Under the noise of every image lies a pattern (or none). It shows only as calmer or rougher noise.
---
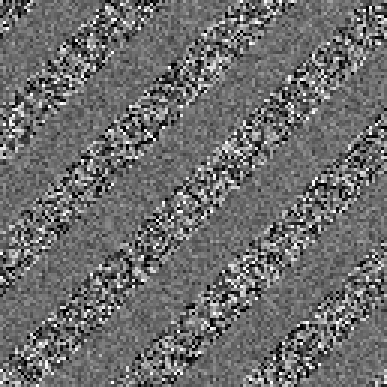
diagonal stripes
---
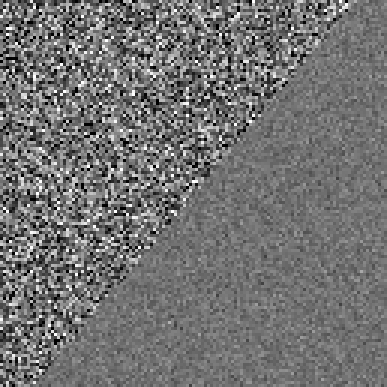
a sharp edge
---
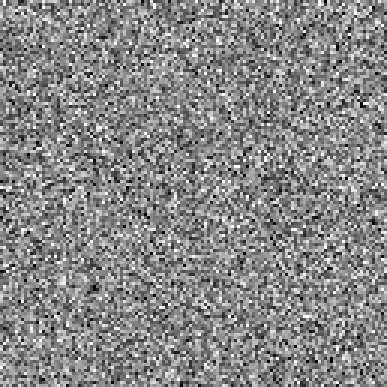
only noise
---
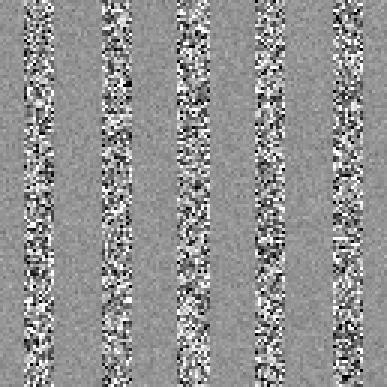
vertical stripes
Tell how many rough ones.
5
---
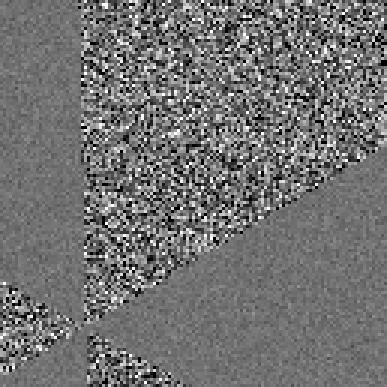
spokes from one point
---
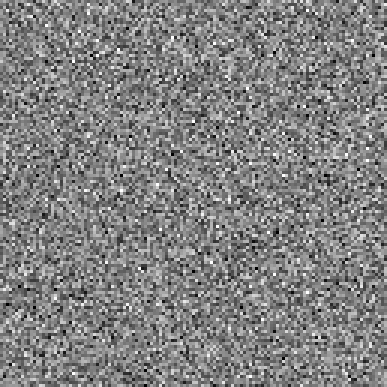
only noise
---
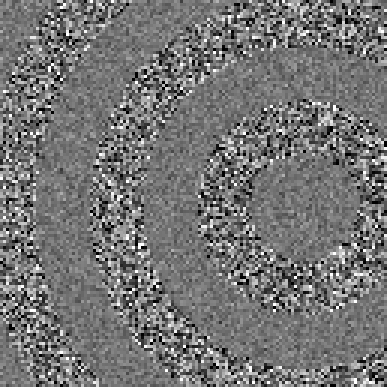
rings round one point
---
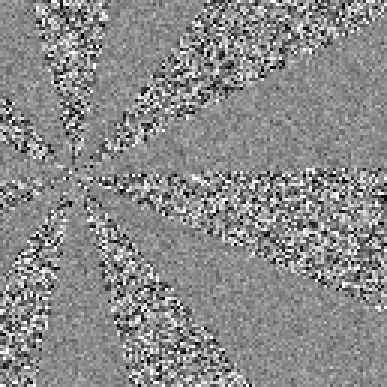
spokes from one point
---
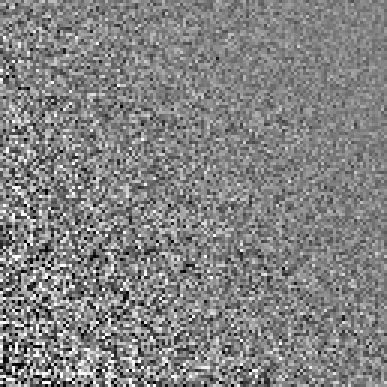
a smooth slope
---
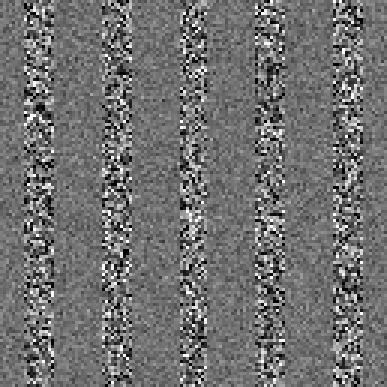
vertical stripes
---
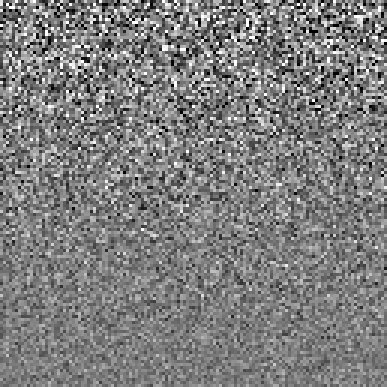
a smooth slope
